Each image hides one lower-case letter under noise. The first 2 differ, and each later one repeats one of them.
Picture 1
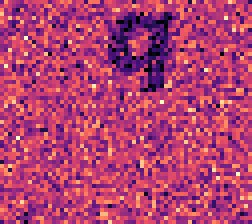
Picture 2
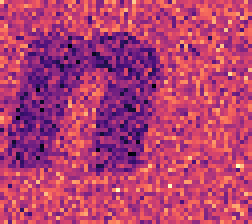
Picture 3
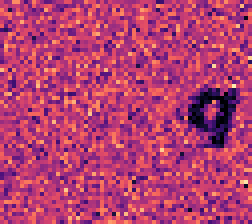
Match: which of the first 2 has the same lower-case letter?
1
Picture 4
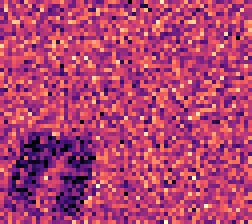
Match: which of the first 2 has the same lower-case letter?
2
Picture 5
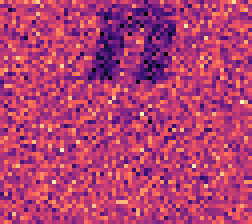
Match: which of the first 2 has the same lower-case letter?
2
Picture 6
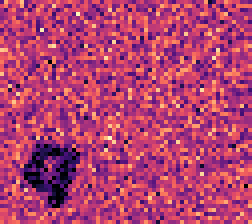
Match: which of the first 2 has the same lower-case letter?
1
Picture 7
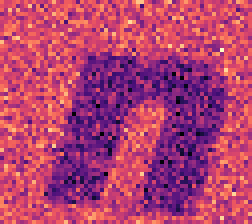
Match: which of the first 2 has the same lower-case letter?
2
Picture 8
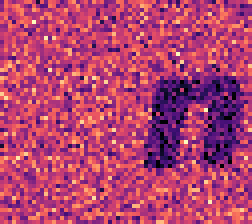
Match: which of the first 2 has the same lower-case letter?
2
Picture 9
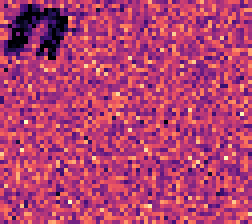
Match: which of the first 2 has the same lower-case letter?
2
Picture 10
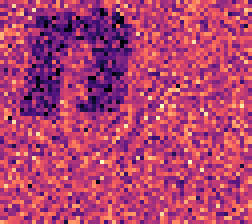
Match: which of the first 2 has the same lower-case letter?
2
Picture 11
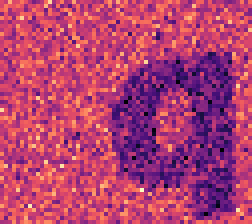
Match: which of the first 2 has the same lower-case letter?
1
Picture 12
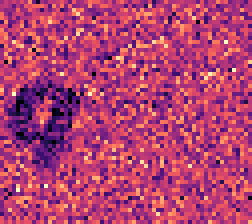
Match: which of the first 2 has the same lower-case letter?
1
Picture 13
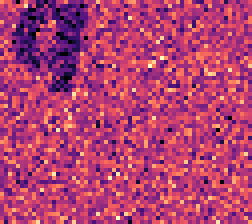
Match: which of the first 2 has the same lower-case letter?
1
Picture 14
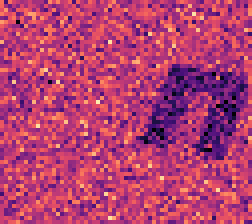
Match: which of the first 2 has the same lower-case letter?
2
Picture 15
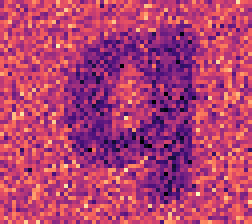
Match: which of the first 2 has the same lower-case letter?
1
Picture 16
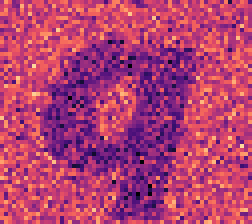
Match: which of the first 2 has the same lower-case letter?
1
